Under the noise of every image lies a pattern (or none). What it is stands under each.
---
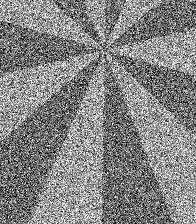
spokes from one point
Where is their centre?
top middle
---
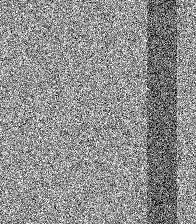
one vertical stripe
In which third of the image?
right
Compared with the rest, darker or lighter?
darker
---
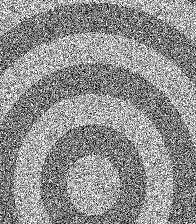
rings round one point
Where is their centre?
bottom middle
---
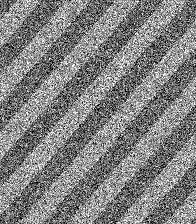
diagonal stripes
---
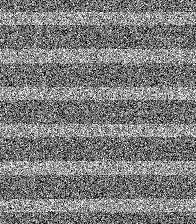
horizontal stripes
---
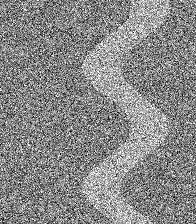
a wavy band
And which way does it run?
top to bottom
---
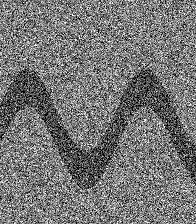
a wavy band
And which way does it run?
left to right
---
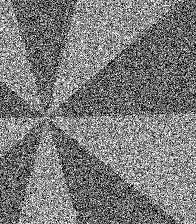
spokes from one point
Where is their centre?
middle left
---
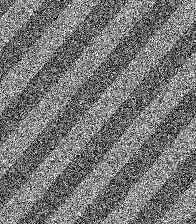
diagonal stripes
